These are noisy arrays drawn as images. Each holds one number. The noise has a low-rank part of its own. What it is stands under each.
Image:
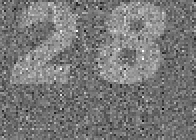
28
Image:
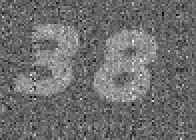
38
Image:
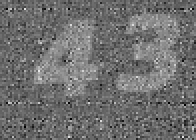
43
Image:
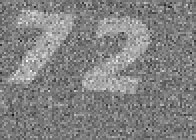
72
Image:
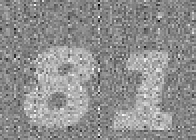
81
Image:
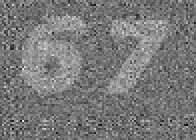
67
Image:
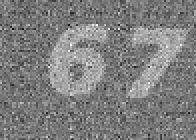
67
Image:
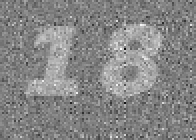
18
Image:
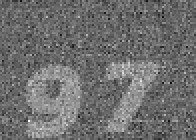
97
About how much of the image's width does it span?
two thirds
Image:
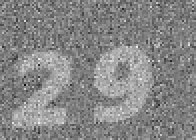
29
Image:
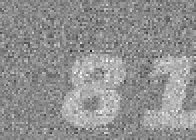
81
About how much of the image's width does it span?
two thirds
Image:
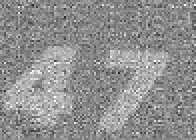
47
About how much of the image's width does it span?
nearly all
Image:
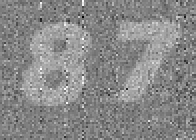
87
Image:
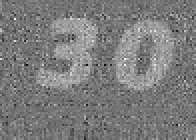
30
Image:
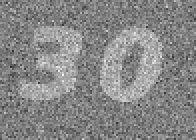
30
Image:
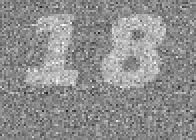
18
